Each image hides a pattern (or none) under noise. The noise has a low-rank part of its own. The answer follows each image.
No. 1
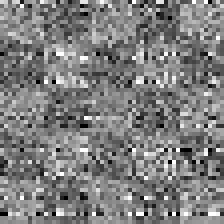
a checkerboard
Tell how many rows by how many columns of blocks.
5 by 5
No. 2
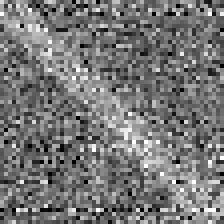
a diagonal band
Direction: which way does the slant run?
top left to bottom right
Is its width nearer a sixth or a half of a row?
a sixth
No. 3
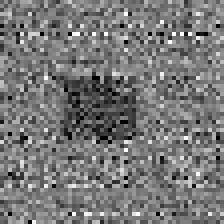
one block
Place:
centre
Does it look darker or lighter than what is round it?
darker
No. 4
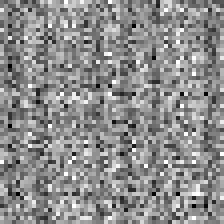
bands of columns
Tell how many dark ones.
6
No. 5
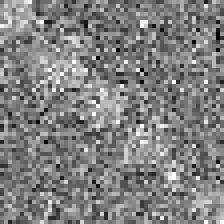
blocks along the diagonal
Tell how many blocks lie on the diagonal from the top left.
6
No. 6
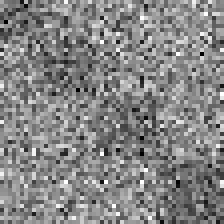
blocks along the diagonal
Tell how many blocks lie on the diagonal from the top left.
4
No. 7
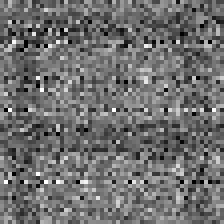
bands of rows crossing bands of columns
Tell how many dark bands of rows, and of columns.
2 and 2
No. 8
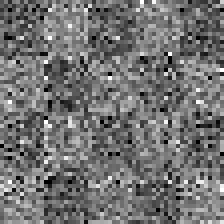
a checkerboard
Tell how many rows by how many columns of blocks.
4 by 5
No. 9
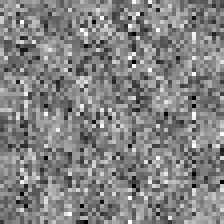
a checkerboard
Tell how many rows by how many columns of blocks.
6 by 6
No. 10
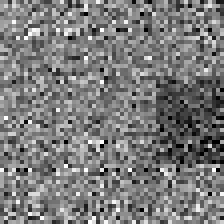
one block
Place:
middle right
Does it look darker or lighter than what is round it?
darker
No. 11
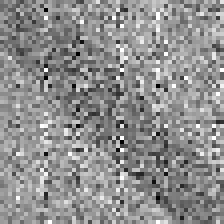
a diagonal band
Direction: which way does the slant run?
top left to bottom right
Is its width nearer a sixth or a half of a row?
a half
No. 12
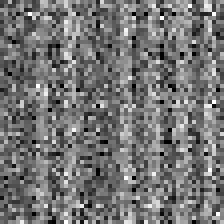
bands of columns
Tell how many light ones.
6
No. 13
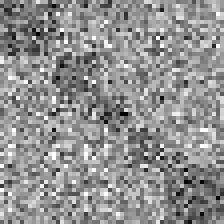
blocks along the diagonal
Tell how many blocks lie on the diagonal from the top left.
5
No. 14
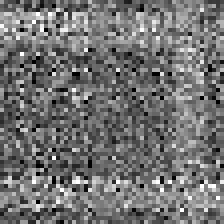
bands of rows crossing bands of columns
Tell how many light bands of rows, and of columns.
2 and 1
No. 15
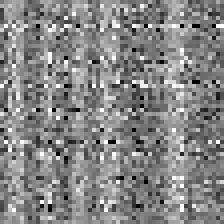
bands of columns
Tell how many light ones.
5
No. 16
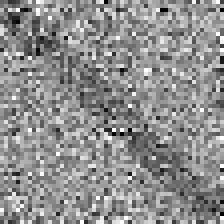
a diagonal band
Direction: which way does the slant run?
top left to bottom right
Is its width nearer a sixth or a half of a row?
a sixth
